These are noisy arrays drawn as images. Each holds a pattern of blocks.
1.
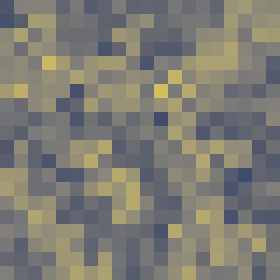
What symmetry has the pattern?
mirrored about the diagonal from the bottom left
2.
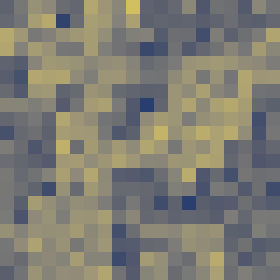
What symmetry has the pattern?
no symmetry
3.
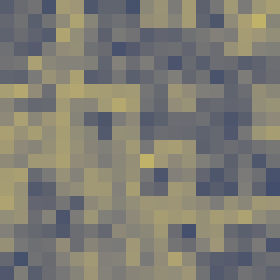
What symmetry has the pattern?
mirrored about the diagonal from the bottom left
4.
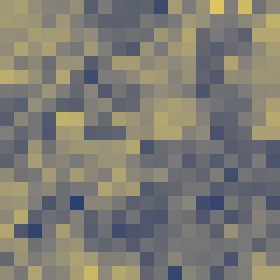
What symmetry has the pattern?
mirrored about the diagonal from the top left
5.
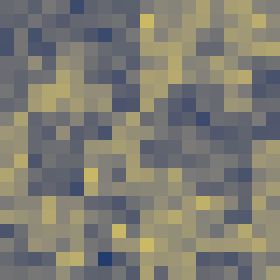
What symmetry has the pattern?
no symmetry
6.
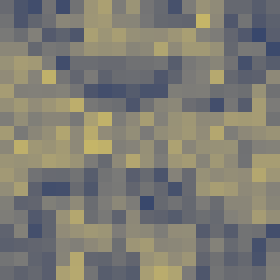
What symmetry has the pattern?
the same after a half turn
